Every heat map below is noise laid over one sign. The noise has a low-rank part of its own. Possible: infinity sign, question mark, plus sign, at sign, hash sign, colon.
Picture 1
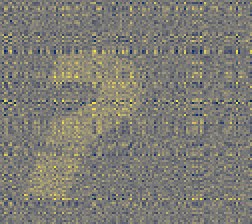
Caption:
light question mark
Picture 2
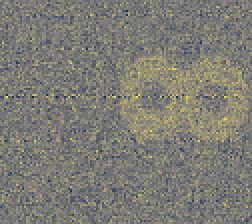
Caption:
light infinity sign
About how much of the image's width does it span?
half
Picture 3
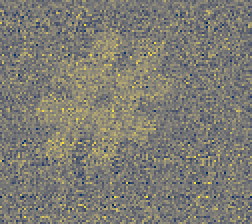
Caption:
light hash sign
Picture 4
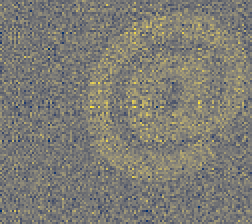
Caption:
light at sign
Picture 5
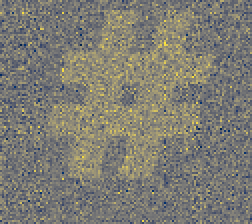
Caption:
light hash sign
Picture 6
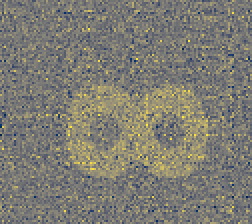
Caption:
light infinity sign
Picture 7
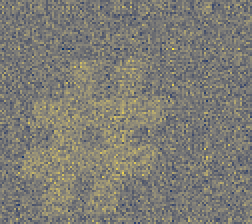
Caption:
light hash sign
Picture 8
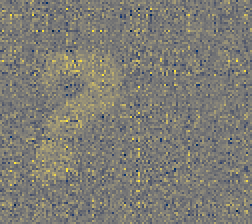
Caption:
light question mark
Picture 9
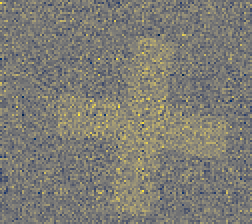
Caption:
light plus sign
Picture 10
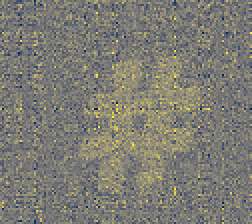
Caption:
light hash sign
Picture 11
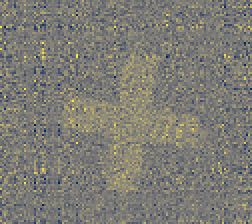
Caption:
light plus sign
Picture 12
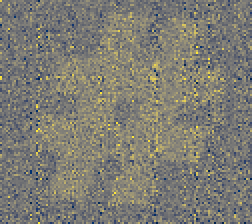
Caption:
light hash sign
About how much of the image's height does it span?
nearly all
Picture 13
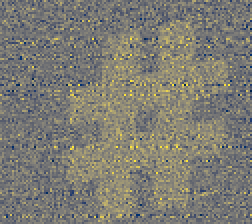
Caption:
light hash sign
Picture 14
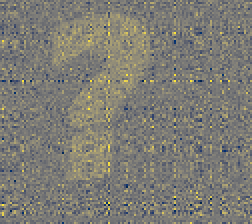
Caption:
light question mark
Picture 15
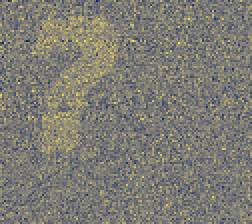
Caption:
light question mark
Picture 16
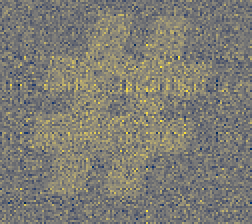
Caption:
light hash sign
